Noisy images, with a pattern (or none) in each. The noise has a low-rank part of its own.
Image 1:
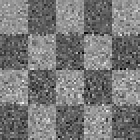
a checkerboard
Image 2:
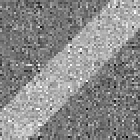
a diagonal band
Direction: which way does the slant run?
bottom left to top right
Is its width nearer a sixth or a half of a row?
a half
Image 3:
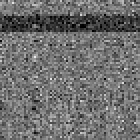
one band of rows
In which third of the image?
top
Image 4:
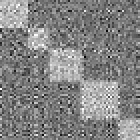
blocks along the diagonal
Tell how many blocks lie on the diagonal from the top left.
5
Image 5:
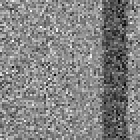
one band of columns
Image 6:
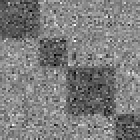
blocks along the diagonal
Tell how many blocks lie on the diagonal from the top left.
4
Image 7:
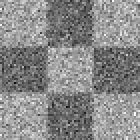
a checkerboard
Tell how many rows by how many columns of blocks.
3 by 3
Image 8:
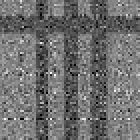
bands of rows crossing bands of columns
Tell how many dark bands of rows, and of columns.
1 and 3
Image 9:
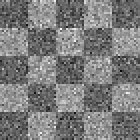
a checkerboard
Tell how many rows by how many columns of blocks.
5 by 5
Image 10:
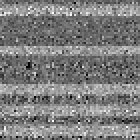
bands of rows
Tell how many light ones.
5
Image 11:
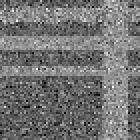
bands of rows crossing bands of columns
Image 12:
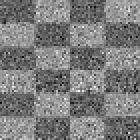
a checkerboard
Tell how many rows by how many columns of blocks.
6 by 4
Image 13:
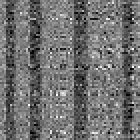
bands of columns
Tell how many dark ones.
4
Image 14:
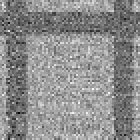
bands of rows crossing bands of columns
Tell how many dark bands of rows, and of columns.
1 and 2
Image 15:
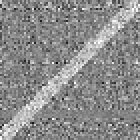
a diagonal band
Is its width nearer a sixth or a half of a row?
a sixth
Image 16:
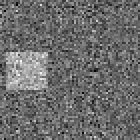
one block
